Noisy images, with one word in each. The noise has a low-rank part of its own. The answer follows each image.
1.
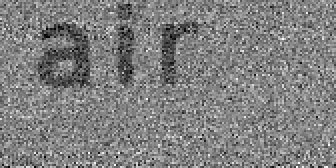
air
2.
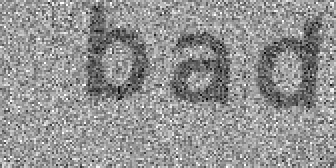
bad
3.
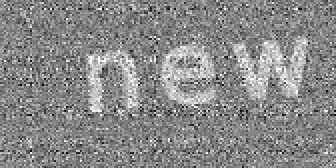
new
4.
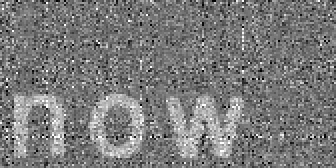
now
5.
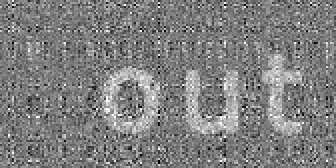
out
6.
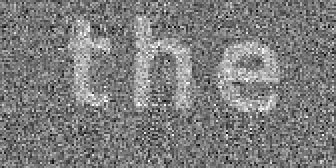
the
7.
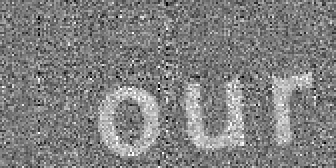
our
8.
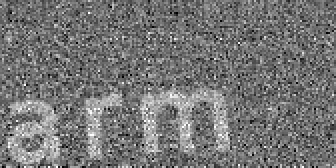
arm
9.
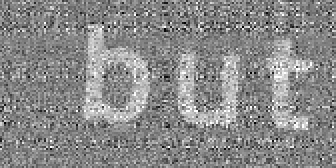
but
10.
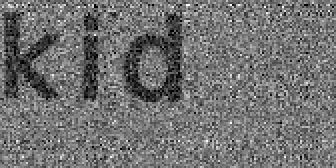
kid
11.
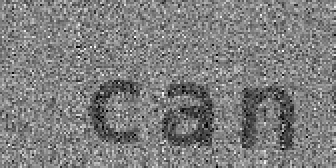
can
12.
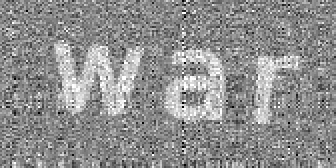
war
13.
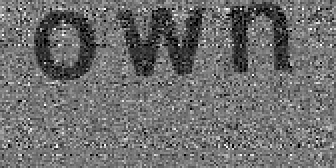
own
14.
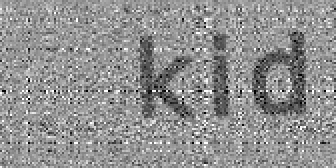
kid
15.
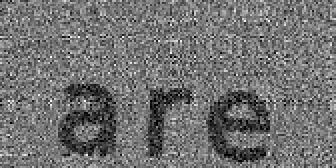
are
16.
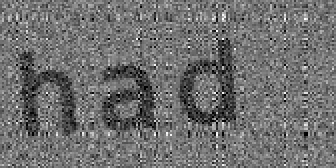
had
